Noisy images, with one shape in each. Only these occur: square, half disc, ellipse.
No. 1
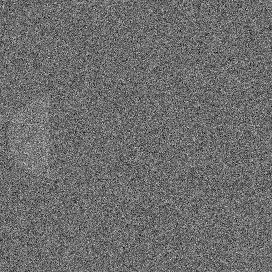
half disc
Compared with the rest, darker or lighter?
lighter
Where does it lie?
middle left
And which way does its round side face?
left
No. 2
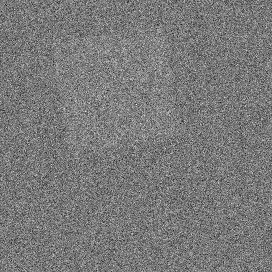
square
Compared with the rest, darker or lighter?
lighter
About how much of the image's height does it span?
half
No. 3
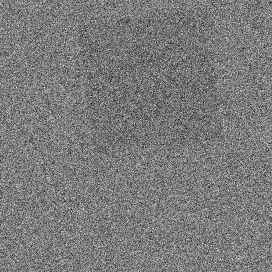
square
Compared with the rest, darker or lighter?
darker
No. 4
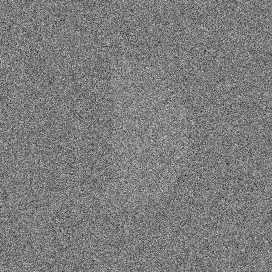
half disc
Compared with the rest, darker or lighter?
lighter
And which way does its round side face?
right
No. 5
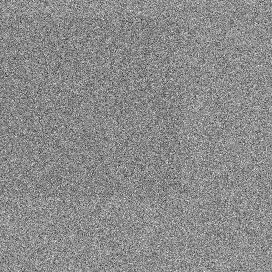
square
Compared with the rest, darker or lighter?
darker
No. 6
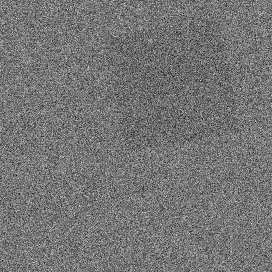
square
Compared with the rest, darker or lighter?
darker
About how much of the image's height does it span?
half
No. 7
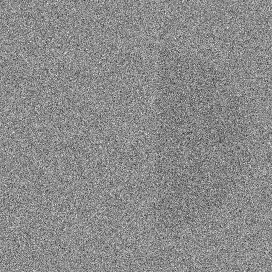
half disc
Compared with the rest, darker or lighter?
darker
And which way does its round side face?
right
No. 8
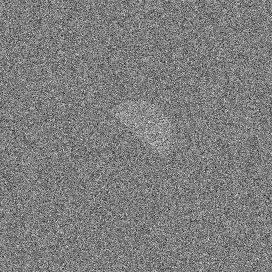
half disc
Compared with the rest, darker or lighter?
lighter
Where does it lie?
centre
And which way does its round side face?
up and right
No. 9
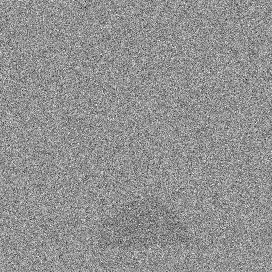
half disc
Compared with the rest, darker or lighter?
darker
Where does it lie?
bottom middle
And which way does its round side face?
up
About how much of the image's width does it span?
a third
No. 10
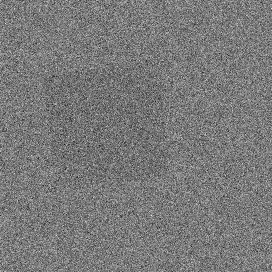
square
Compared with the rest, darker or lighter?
darker
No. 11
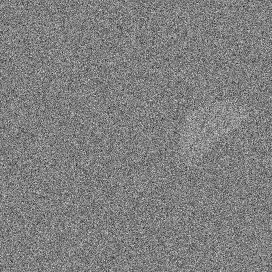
half disc
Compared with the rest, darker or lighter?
lighter
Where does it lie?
middle right
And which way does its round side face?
up and left
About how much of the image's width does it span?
a quarter
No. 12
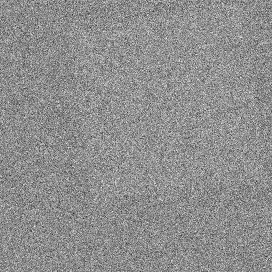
square
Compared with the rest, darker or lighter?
lighter
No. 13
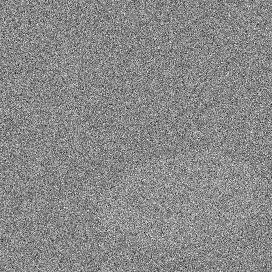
ellipse
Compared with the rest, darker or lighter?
lighter
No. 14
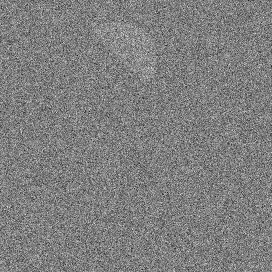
half disc
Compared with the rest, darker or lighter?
lighter
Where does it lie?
top middle
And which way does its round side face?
up and right
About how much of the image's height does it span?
a quarter
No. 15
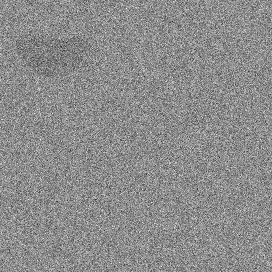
half disc
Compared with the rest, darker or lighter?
darker
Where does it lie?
top left
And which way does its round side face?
down
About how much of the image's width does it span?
a quarter
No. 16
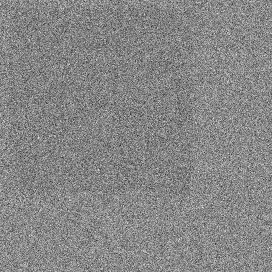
square
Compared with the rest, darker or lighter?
darker
